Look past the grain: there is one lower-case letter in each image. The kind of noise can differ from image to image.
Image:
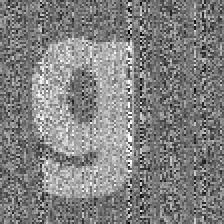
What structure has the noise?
columns of uneven size
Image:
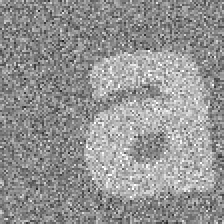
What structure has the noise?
independent entries
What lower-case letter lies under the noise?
a
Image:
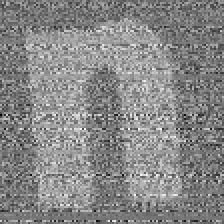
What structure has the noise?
rows of uneven size
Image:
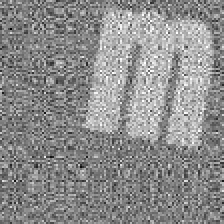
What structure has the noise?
low rank plus noise
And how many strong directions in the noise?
three or four
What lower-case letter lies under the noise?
m
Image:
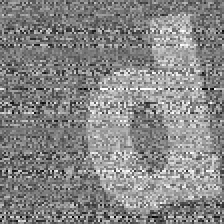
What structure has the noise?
rows of uneven size
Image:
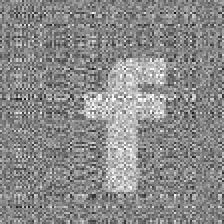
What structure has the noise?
low rank plus noise
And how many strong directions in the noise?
two
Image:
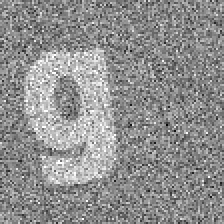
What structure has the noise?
independent entries
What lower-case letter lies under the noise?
g
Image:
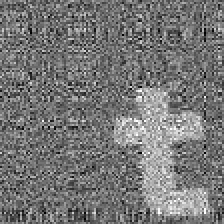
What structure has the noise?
low rank plus noise
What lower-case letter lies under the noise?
t
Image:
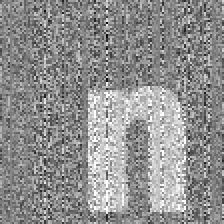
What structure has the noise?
columns of uneven size
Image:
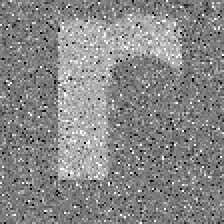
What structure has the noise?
heavy tails
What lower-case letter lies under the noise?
r
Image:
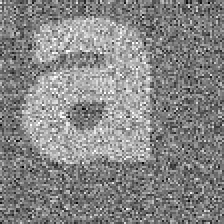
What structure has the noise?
low rank plus noise
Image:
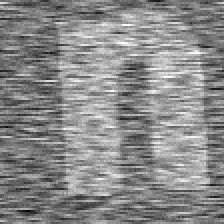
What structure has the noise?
streaked along the rows
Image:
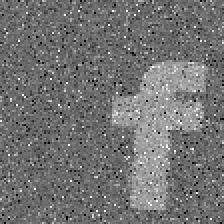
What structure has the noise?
heavy tails
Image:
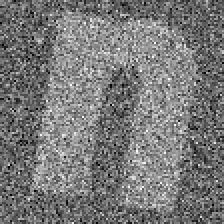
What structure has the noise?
independent entries
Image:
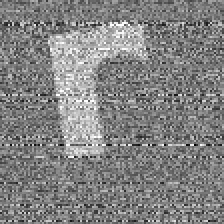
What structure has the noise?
rows of uneven size
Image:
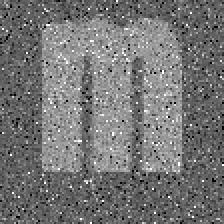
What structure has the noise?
heavy tails
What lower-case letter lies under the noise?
m
